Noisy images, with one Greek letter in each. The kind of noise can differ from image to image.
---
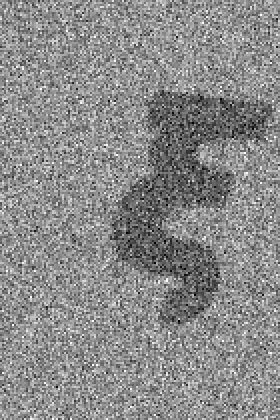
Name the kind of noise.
independent entries
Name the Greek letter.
xi
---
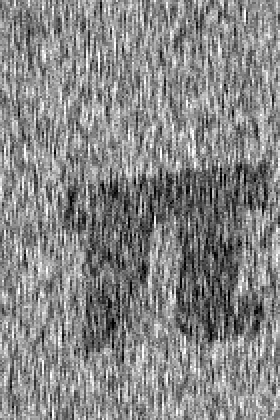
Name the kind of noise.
streaked along the columns
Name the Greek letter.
pi
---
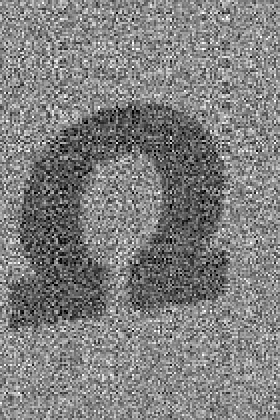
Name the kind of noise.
low rank plus noise
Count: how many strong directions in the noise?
one
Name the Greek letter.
omega
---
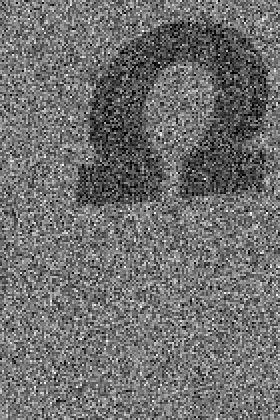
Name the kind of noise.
independent entries
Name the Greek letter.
omega
